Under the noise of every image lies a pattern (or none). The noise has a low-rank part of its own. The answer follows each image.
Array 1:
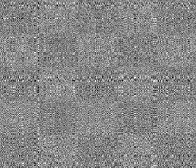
a checkerboard
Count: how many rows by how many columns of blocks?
5 by 5
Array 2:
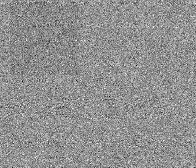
one block
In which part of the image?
top left
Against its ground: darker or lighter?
darker
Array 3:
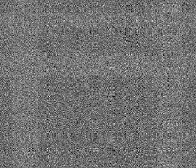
bands of rows crossing bands of columns
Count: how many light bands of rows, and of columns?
2 and 2
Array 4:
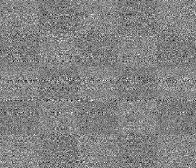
a checkerboard
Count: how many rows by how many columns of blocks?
5 by 5
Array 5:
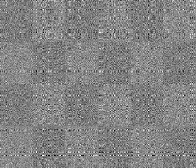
a checkerboard
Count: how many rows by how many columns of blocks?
4 by 6
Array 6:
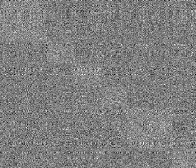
blocks along the diagonal
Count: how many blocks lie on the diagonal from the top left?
6
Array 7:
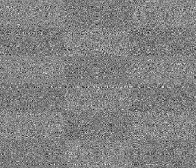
a checkerboard
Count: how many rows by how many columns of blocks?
6 by 3
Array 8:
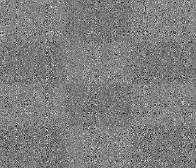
a checkerboard
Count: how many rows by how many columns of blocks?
4 by 3
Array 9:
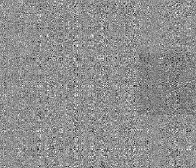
one block
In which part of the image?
middle right
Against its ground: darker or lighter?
darker
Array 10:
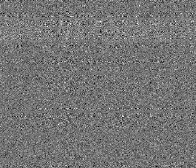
one band of rows
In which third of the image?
top
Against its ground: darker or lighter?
lighter
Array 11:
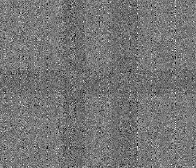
bands of rows crossing bands of columns
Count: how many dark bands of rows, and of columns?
1 and 2
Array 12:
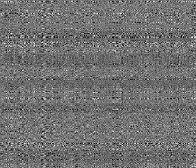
bands of rows
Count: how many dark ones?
5
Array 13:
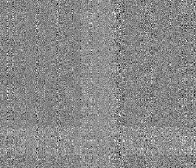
bands of rows crossing bands of columns
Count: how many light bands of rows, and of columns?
1 and 1
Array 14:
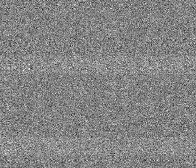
bands of rows
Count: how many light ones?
2
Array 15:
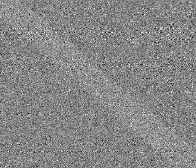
a diagonal band
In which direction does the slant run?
top left to bottom right
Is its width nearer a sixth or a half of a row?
a sixth
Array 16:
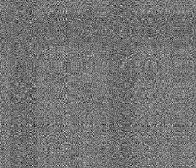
bands of rows crossing bands of columns
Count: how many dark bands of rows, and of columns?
1 and 2
